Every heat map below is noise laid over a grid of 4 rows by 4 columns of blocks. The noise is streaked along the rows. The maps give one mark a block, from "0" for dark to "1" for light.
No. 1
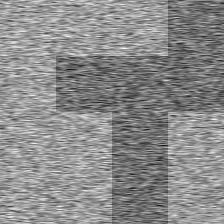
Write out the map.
1 1 1 0
1 0 0 0
1 1 0 1
1 1 0 1
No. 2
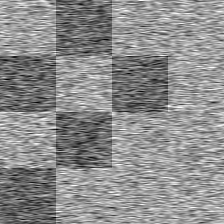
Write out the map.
1 0 1 1
0 1 0 1
1 0 1 1
0 1 1 1
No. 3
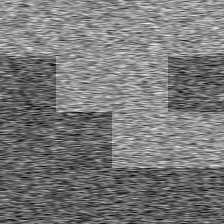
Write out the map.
1 1 1 1
0 1 1 0
0 0 1 1
0 0 0 0
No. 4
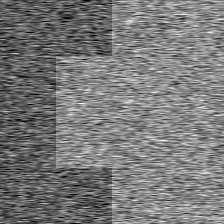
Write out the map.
0 0 1 1
0 1 1 1
0 1 1 1
0 0 1 1
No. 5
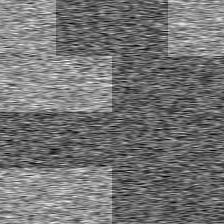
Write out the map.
1 0 0 1
1 1 0 0
0 0 0 0
1 1 0 0
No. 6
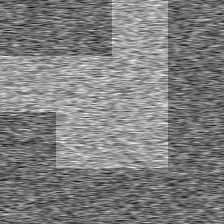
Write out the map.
0 0 1 0
1 1 1 0
0 1 1 0
0 0 0 0
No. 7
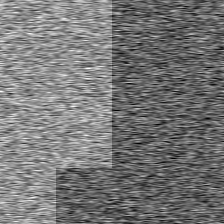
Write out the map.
1 1 0 0
1 1 0 0
1 1 0 0
1 0 0 0
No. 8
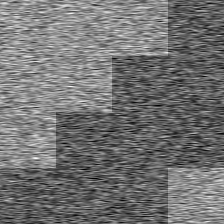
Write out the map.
1 1 1 0
1 1 0 0
1 0 0 0
0 0 0 1
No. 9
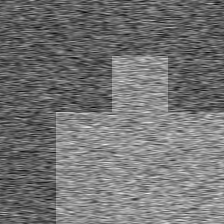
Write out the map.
0 0 0 0
0 0 1 0
0 1 1 1
0 1 1 1
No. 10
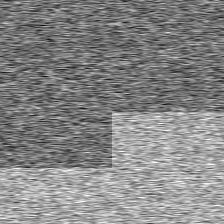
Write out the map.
0 0 0 0
0 0 0 0
0 0 1 1
1 1 1 1
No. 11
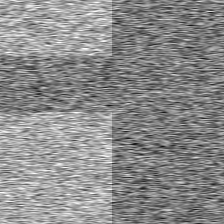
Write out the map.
1 1 0 0
0 0 0 0
1 1 0 0
1 1 0 0
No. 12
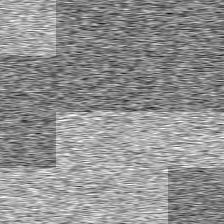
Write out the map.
1 0 0 0
0 0 0 0
0 1 1 1
1 1 1 0
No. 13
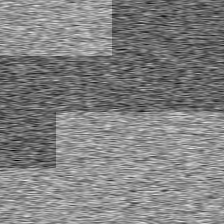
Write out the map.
1 1 0 0
0 0 0 0
0 1 1 1
1 1 1 1
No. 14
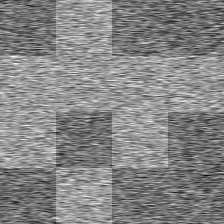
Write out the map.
0 1 0 0
1 1 1 1
1 0 1 0
0 1 0 0
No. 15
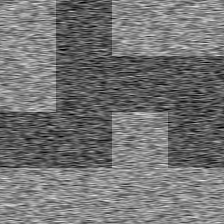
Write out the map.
1 0 1 1
1 0 0 0
0 0 1 0
1 1 1 1
